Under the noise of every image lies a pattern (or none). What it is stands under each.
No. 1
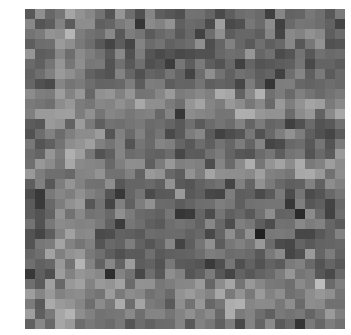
bands of rows crossing bands of columns
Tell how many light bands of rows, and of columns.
3 and 1
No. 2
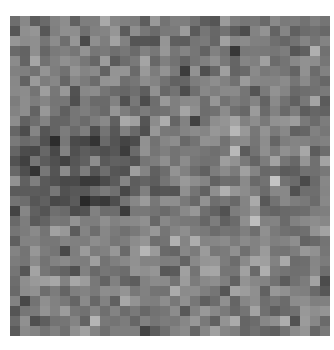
one block
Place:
middle left
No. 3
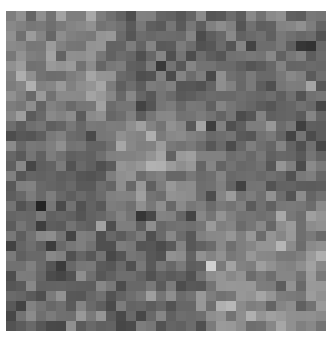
blocks along the diagonal
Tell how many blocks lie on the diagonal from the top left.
3
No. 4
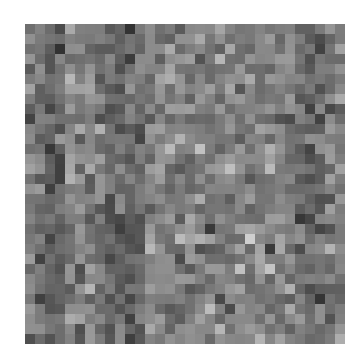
bands of columns
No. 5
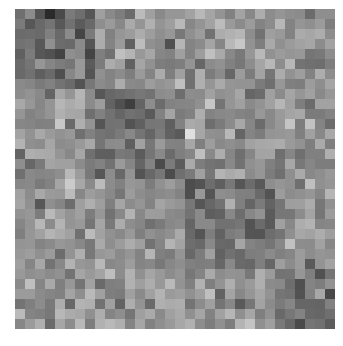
blocks along the diagonal
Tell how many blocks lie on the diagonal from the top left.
4
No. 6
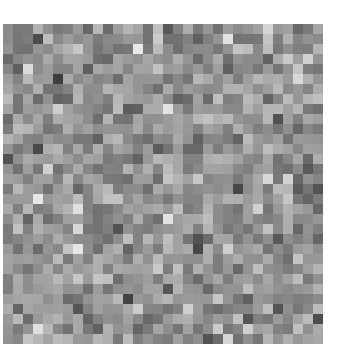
only noise
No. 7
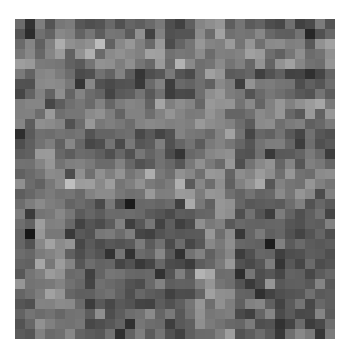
bands of rows crossing bands of columns
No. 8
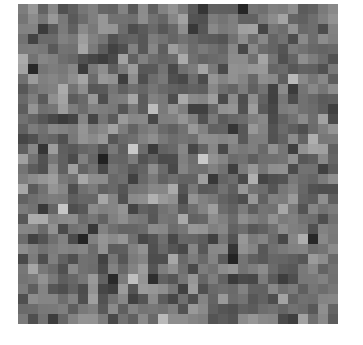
only noise
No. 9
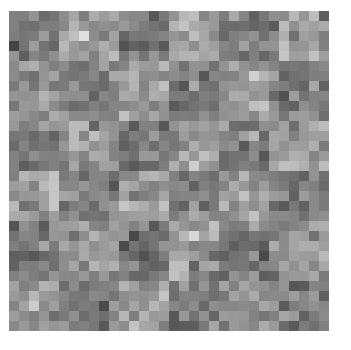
a checkerboard
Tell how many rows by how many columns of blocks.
6 by 6
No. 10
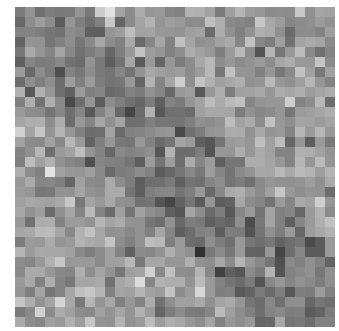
a diagonal band
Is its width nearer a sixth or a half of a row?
a half
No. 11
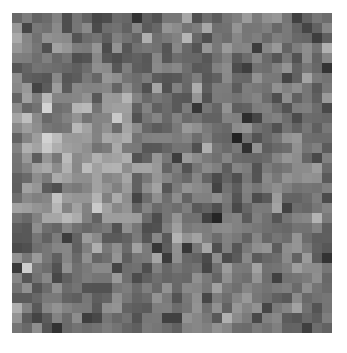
one block
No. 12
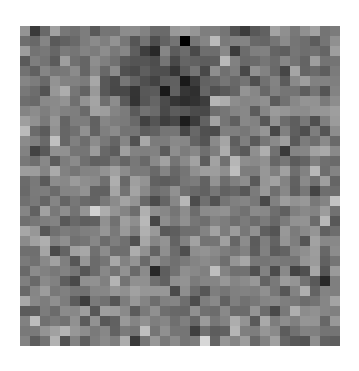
one block
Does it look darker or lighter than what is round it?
darker
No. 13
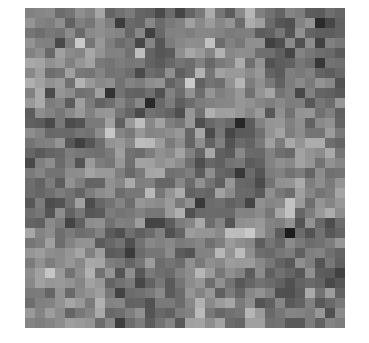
a checkerboard
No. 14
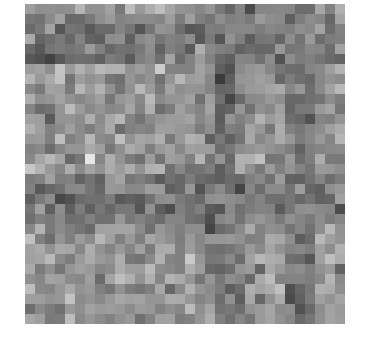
bands of rows crossing bands of columns
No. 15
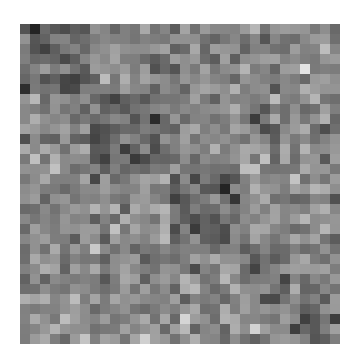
blocks along the diagonal
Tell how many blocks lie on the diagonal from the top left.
5
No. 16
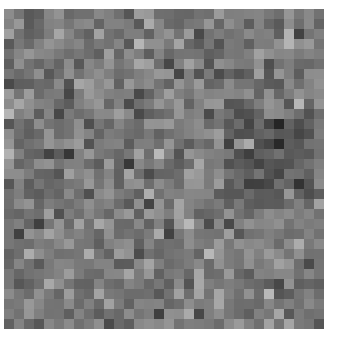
one block
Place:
middle right
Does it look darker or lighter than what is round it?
darker
